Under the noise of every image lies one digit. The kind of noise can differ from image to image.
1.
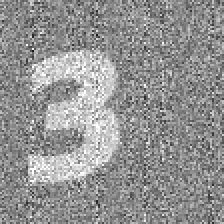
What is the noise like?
columns of uneven size
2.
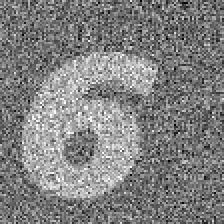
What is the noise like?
low rank plus noise
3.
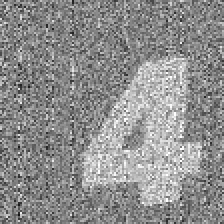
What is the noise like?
columns of uneven size
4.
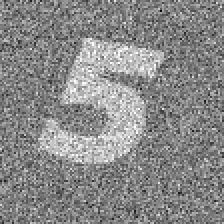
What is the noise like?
independent entries
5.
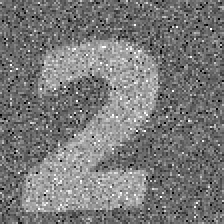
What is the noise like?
heavy tails
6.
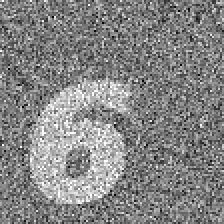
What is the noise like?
independent entries
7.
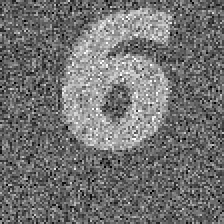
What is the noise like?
independent entries
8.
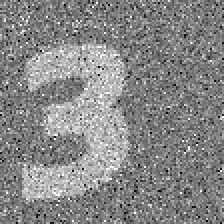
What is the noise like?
heavy tails
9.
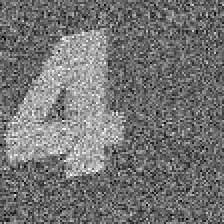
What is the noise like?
low rank plus noise
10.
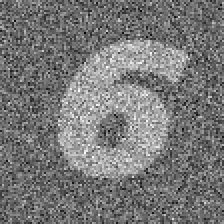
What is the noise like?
independent entries
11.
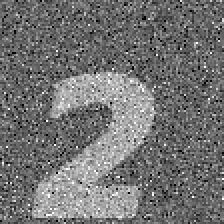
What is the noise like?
heavy tails
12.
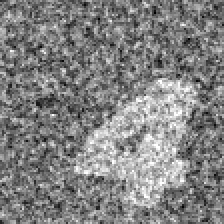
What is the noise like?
blotchy
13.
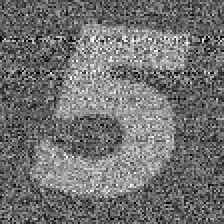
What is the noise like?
rows of uneven size
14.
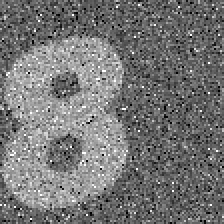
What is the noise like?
heavy tails
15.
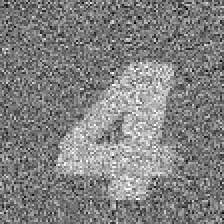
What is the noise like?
low rank plus noise
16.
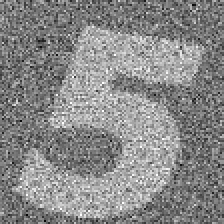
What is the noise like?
low rank plus noise
